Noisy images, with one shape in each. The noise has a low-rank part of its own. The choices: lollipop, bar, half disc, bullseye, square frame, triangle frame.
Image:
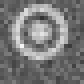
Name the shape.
bullseye
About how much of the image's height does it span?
two thirds
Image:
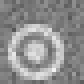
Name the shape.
bullseye
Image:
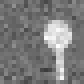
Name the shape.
lollipop
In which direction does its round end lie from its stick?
up
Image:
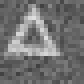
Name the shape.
triangle frame
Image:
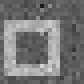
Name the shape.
square frame
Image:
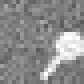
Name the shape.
lollipop
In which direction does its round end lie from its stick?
up and right
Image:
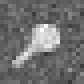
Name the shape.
lollipop
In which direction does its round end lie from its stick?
up and right
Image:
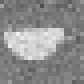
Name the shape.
half disc
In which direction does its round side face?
down
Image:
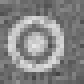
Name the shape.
bullseye
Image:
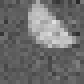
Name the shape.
half disc
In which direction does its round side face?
down and left
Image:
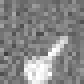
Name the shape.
lollipop
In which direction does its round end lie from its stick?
down and left
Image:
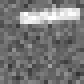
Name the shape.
bar
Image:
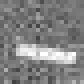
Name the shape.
bar
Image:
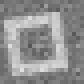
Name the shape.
square frame
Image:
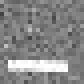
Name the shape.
bar
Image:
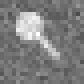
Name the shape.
lollipop
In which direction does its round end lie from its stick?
up and left
